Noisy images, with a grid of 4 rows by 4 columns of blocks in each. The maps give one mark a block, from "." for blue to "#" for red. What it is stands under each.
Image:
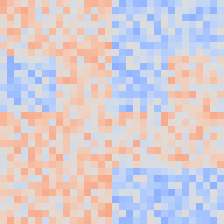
# # . .
. # . #
# # # #
# # . .
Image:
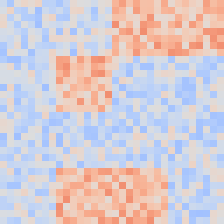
. . # #
. # . .
. . . .
. # # .
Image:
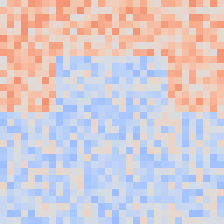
# # # #
# . . #
. . . .
. . . .
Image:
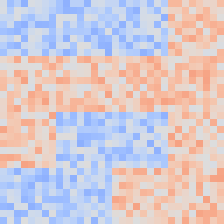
. . . #
# # # #
# . . #
. . # #
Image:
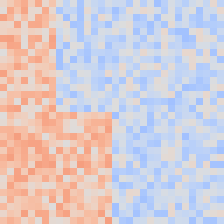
# . . .
# . . .
# # . .
# # . .
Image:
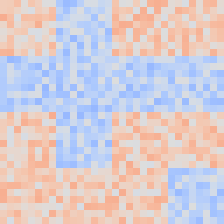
# . # #
. . . .
# . # #
# # # .
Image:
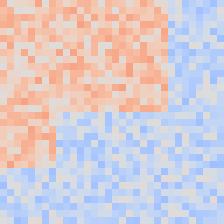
# # # .
# # # .
# . . .
. . . .
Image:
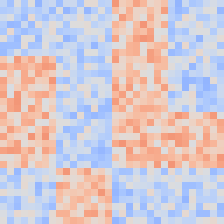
. . # .
# . # .
# . # #
. # . .
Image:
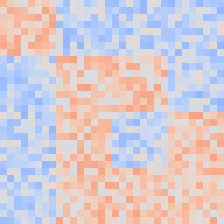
# . . .
. # # .
. # . #
. # # #
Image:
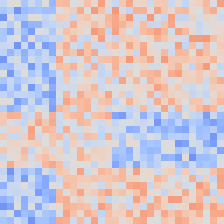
. # # #
. # # #
# # . .
. # # #
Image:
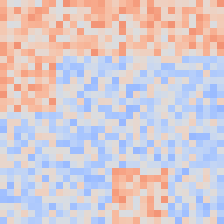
# # # #
# . . .
. . . .
. . # .
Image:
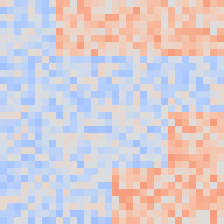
. # # #
. . . .
. . . #
. . # #
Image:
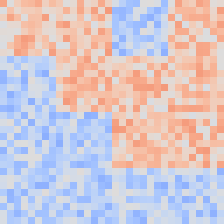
# # . #
. # # #
. . # #
. . . .
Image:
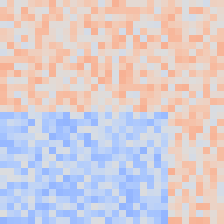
# # # #
# # # #
. . . #
. . . #
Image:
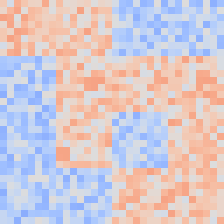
# # . .
. # # #
. # . #
. . # #
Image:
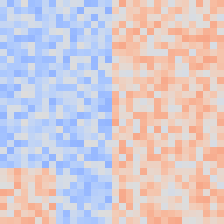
. . # #
. . # #
. . # #
# . # #
